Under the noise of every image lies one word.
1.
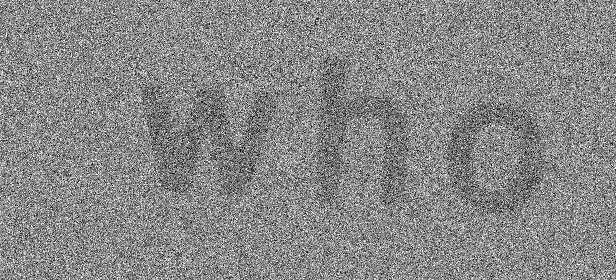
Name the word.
who
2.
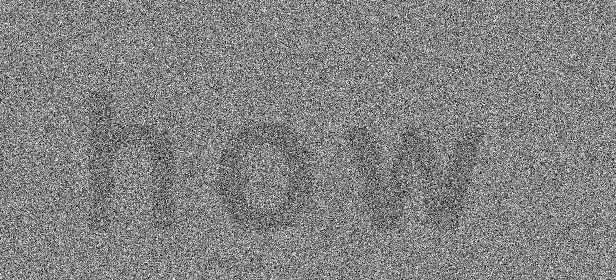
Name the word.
how
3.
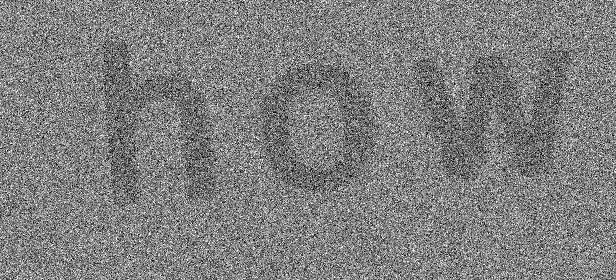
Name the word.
how
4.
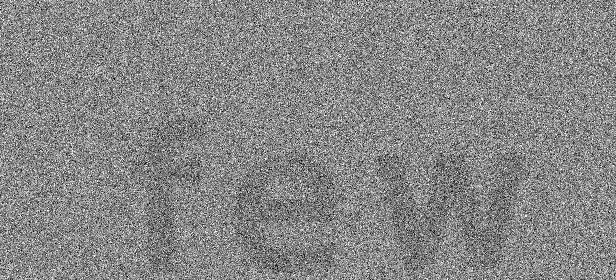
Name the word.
few
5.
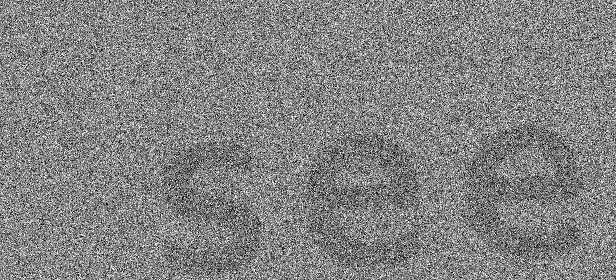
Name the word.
see
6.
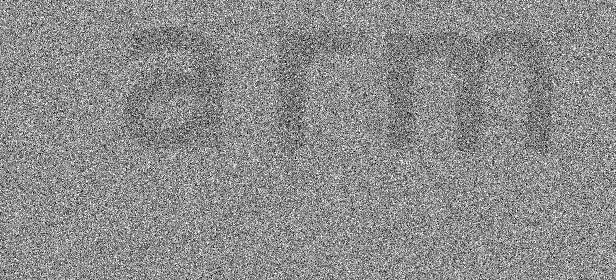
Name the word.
arm
